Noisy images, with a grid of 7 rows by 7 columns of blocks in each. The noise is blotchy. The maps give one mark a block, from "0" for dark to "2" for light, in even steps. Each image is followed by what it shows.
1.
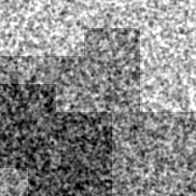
2 2 2 2 2 2 2
2 2 2 1 1 2 2
1 1 1 1 1 2 2
0 0 1 1 1 2 2
0 0 0 0 1 1 1
0 0 0 0 1 1 1
1 0 0 0 1 1 1
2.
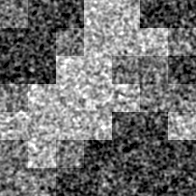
1 0 0 2 2 0 0
0 0 1 2 2 2 1
0 0 2 2 1 1 0
1 2 2 2 2 1 1
2 2 2 2 0 0 2
1 2 1 0 0 0 0
1 1 0 0 0 0 0
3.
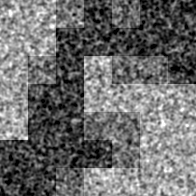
2 2 1 0 1 0 0
2 2 0 0 0 0 0
2 1 0 2 1 1 0
2 0 0 2 2 2 2
2 0 0 1 1 2 2
0 0 0 0 1 2 2
0 0 1 2 2 2 2
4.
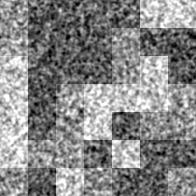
1 0 0 0 0 2 2
1 0 0 0 1 0 0
2 0 0 0 1 2 0
2 0 1 2 2 2 1
2 0 1 2 0 1 1
2 1 1 0 2 0 0
1 0 2 1 0 0 1
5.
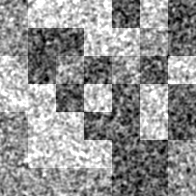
1 2 2 2 0 2 0
1 0 0 2 2 1 0
2 0 1 0 1 0 2
2 2 0 2 0 2 0
1 2 2 0 0 2 0
1 2 2 2 0 0 1
1 1 1 1 0 0 1
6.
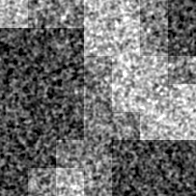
2 1 1 2 2 1 0
0 0 0 2 2 1 0
0 0 0 1 2 2 1
0 0 0 1 2 2 2
0 0 0 1 1 2 2
0 0 1 1 0 0 0
0 1 2 1 0 0 0
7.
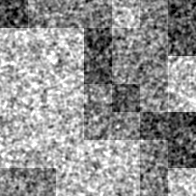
0 1 1 1 2 1 0
2 2 2 0 1 1 0
2 2 2 0 1 1 2
2 2 2 1 0 1 2
2 2 2 1 1 0 0
2 2 2 2 2 1 0
1 1 2 2 2 1 2
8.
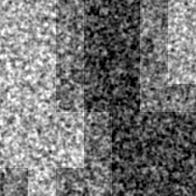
2 2 1 0 0 1 2
2 2 1 0 0 1 2
2 2 1 0 0 1 2
2 2 1 0 0 1 1
2 2 2 1 0 0 0
2 2 2 1 0 0 0
1 2 1 1 0 0 0
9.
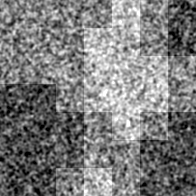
1 1 1 1 2 1 0
1 1 1 2 2 1 0
1 1 1 2 2 2 1
0 0 1 2 2 2 1
0 0 0 1 2 1 0
0 0 0 1 1 0 0
0 0 1 2 1 0 0
